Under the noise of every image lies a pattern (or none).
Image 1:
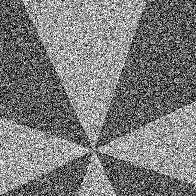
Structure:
spokes from one point
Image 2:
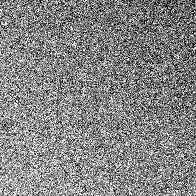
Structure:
a smooth slope
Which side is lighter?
bottom left
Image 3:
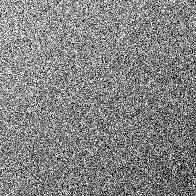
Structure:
a smooth slope
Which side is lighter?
top left
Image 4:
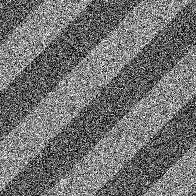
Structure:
diagonal stripes
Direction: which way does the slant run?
bottom left to top right
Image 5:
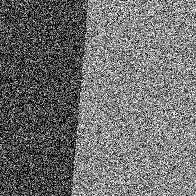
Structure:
a sharp edge
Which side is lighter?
right
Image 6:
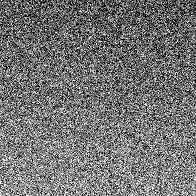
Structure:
a smooth slope
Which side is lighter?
bottom
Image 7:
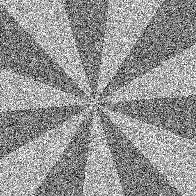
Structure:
spokes from one point
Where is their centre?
centre
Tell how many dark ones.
7
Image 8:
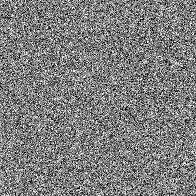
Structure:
only noise
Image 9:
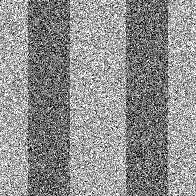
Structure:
vertical stripes
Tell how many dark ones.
2
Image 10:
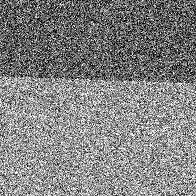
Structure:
a sharp edge
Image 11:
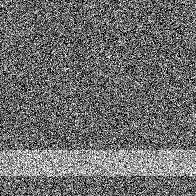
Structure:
one horizontal stripe
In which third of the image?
bottom
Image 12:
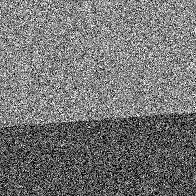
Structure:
a sharp edge
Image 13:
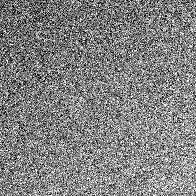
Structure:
a smooth slope
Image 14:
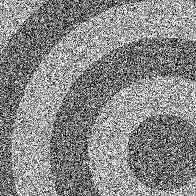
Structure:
rings round one point
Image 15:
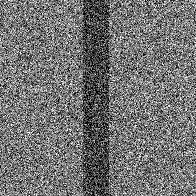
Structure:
one vertical stripe
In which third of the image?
middle
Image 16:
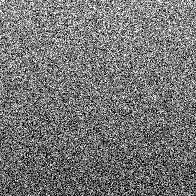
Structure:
a smooth slope
